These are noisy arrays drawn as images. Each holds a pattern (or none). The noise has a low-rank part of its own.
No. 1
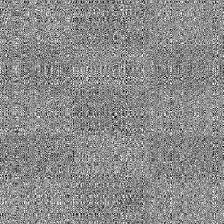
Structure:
a checkerboard
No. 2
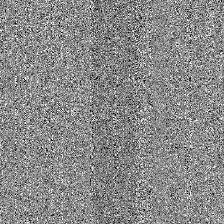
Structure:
one band of columns
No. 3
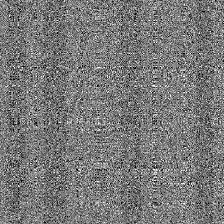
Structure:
bands of columns
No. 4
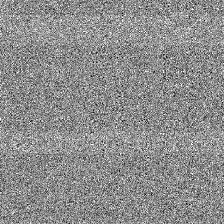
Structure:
bands of rows
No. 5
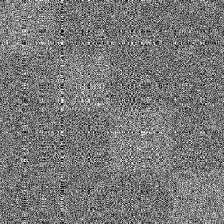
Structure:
blocks along the diagonal
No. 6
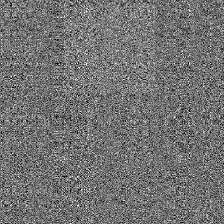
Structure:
one block
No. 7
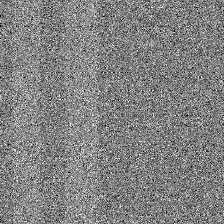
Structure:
bands of columns
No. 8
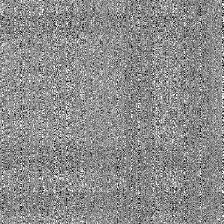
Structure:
bands of rows crossing bands of columns
